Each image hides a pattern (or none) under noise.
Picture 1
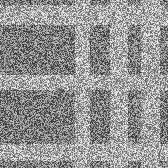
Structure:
bands of rows crossing bands of columns
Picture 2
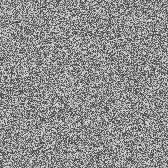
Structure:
only noise
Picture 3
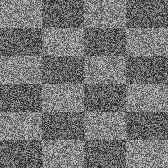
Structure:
a checkerboard
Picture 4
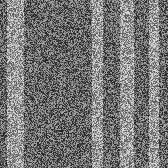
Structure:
bands of columns
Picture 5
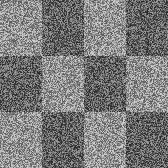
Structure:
a checkerboard
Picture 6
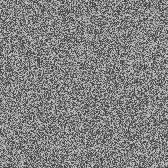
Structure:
only noise
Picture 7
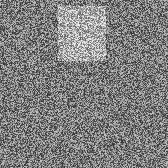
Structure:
one block
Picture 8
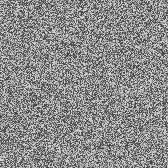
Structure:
only noise
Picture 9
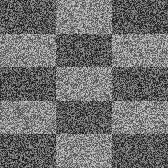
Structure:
a checkerboard
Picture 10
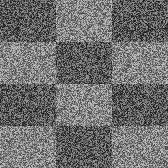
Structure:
a checkerboard
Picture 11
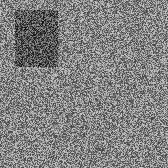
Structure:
one block
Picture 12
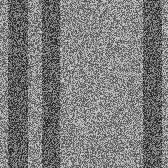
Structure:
bands of columns
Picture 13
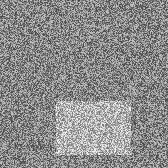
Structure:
one block
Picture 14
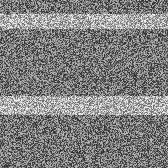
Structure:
bands of rows
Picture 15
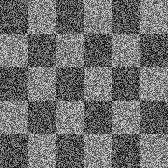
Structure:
a checkerboard
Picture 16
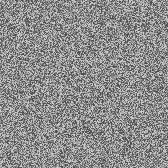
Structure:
only noise
